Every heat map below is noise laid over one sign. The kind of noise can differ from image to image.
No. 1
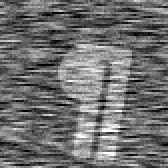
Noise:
streaked along the rows
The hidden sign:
pilcrow
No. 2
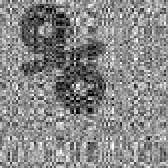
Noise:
low rank plus noise
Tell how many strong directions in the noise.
two
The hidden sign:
percent sign
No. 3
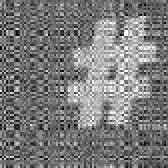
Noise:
low rank plus noise
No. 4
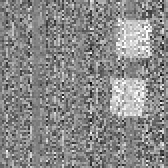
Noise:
columns of uneven size
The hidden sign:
colon
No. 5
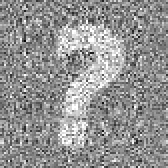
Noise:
low rank plus noise
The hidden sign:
question mark
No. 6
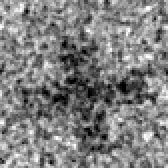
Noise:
blotchy
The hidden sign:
plus sign
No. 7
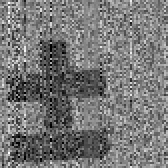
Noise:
columns of uneven size
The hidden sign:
plus-minus sign
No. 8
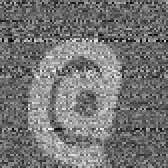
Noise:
rows of uneven size
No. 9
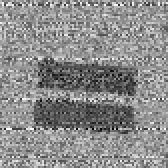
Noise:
rows of uneven size
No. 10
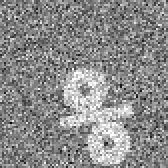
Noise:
independent entries
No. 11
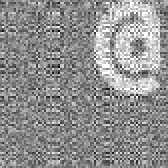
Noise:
low rank plus noise
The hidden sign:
at sign
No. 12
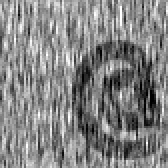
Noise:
streaked along the columns
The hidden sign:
at sign
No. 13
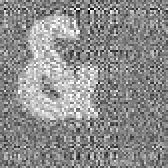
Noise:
low rank plus noise
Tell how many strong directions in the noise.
two
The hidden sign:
ampersand
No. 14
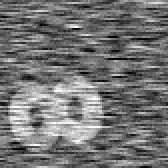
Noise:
streaked along the rows
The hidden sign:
infinity sign
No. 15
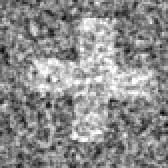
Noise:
blotchy
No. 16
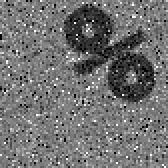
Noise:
heavy tails
